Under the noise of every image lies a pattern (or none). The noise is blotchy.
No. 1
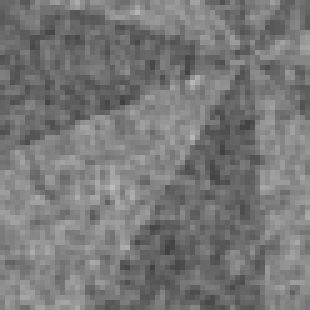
spokes from one point
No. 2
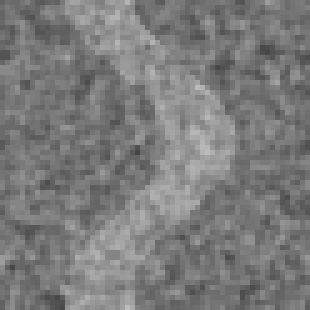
a wavy band
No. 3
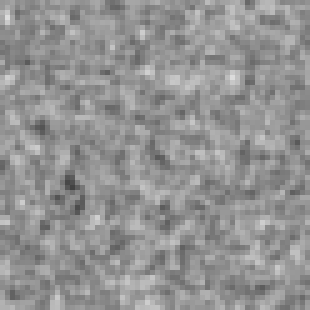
only noise
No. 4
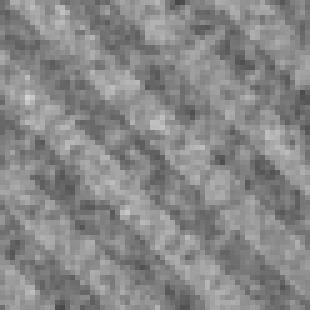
diagonal stripes
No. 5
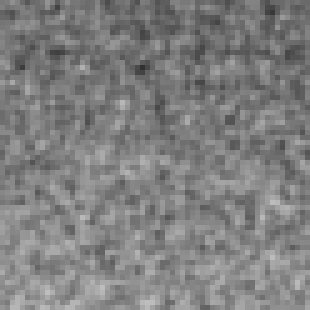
a smooth slope
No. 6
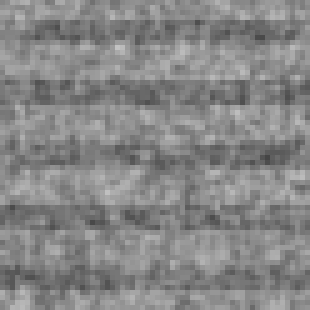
horizontal stripes
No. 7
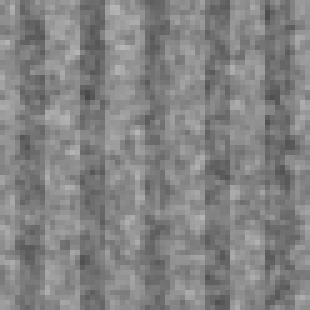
vertical stripes
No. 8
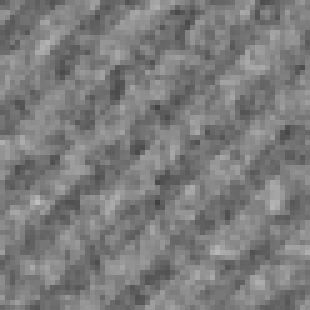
diagonal stripes
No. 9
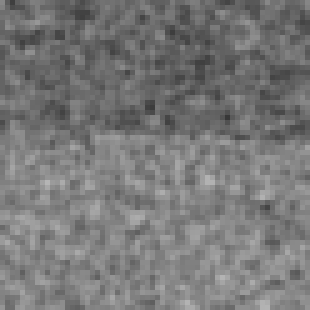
a sharp edge
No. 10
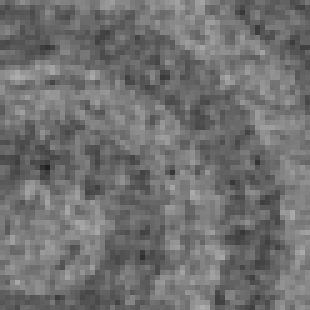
rings round one point
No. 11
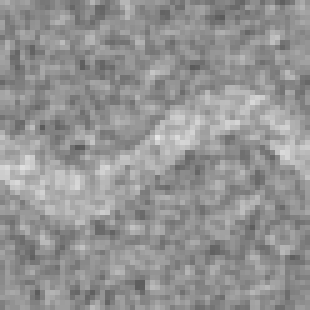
a wavy band
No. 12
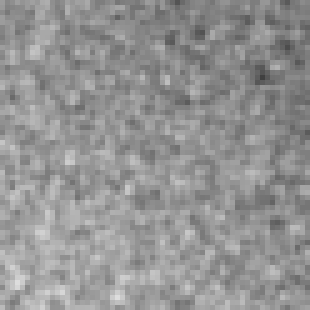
a smooth slope
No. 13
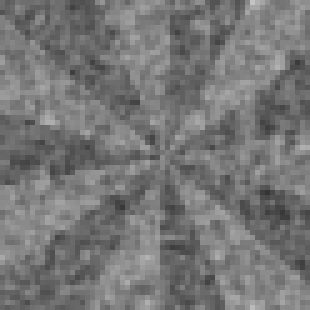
spokes from one point
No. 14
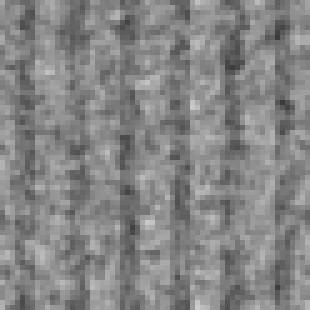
vertical stripes
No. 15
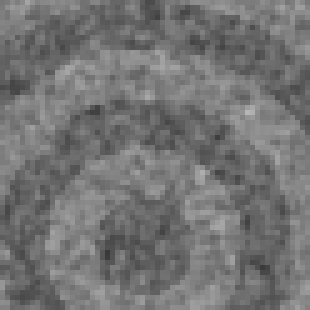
rings round one point
